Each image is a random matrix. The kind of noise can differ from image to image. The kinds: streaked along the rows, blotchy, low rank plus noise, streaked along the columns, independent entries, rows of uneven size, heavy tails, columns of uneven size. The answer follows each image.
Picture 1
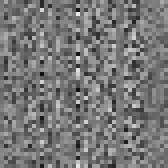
columns of uneven size
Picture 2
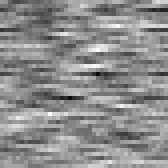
streaked along the rows
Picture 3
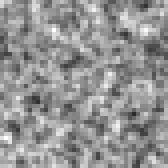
blotchy
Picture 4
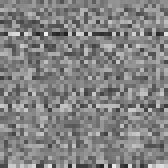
rows of uneven size
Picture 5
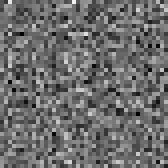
low rank plus noise
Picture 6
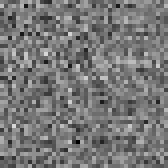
low rank plus noise
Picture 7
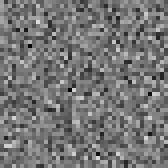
independent entries
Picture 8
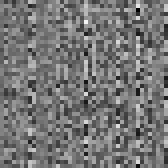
columns of uneven size
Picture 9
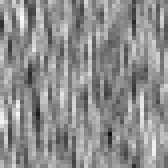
streaked along the columns
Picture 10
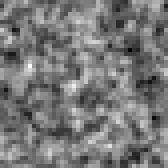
blotchy
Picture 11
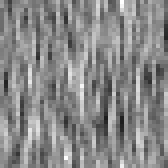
streaked along the columns
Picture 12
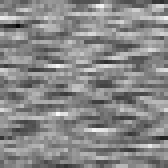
streaked along the rows
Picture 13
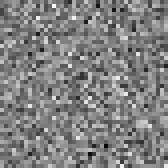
independent entries
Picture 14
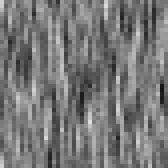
streaked along the columns
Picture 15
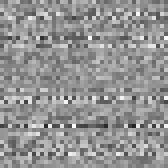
rows of uneven size
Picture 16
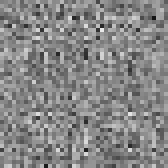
low rank plus noise
